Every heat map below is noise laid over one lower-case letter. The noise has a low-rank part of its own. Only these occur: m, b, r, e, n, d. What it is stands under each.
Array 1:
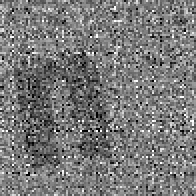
dark n
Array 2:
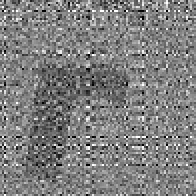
dark r
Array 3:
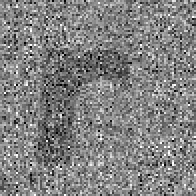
dark r
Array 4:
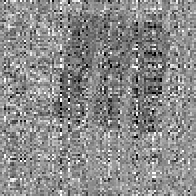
dark m
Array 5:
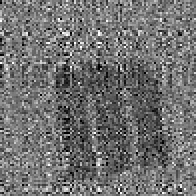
dark m
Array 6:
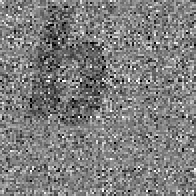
dark b
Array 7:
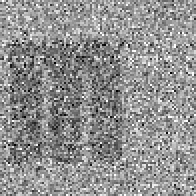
dark m
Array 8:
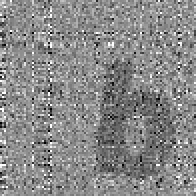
dark b
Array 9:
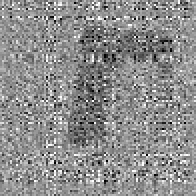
dark r
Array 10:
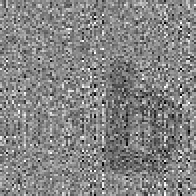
dark b
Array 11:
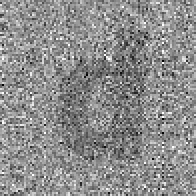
dark d
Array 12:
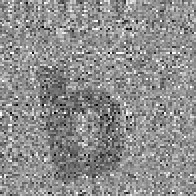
dark b
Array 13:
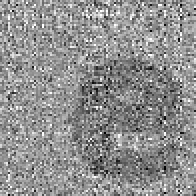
dark e
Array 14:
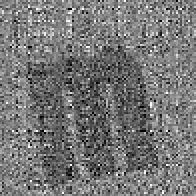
dark m
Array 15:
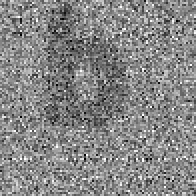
dark b
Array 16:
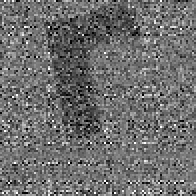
dark r
